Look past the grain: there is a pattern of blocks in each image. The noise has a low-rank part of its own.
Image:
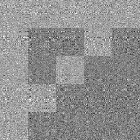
mirrored about the diagonal from the top left
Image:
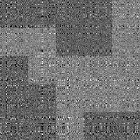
no symmetry
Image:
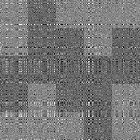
the same after a half turn
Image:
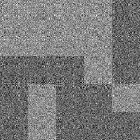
no symmetry
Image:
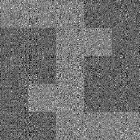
the same after a half turn
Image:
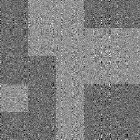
no symmetry
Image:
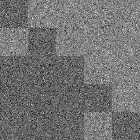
mirrored about the diagonal from the bottom left
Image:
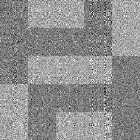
the same after a half turn
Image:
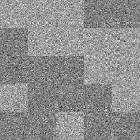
no symmetry
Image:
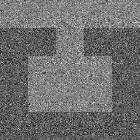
left and right mirror each other
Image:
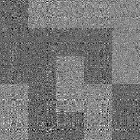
no symmetry
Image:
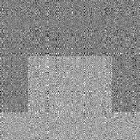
left and right mirror each other
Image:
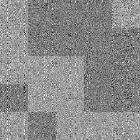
mirrored about the diagonal from the bottom left
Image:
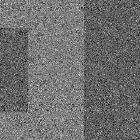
top and bottom mirror each other
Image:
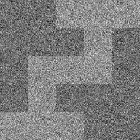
the same after a half turn
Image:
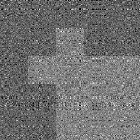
mirrored about the diagonal from the top left
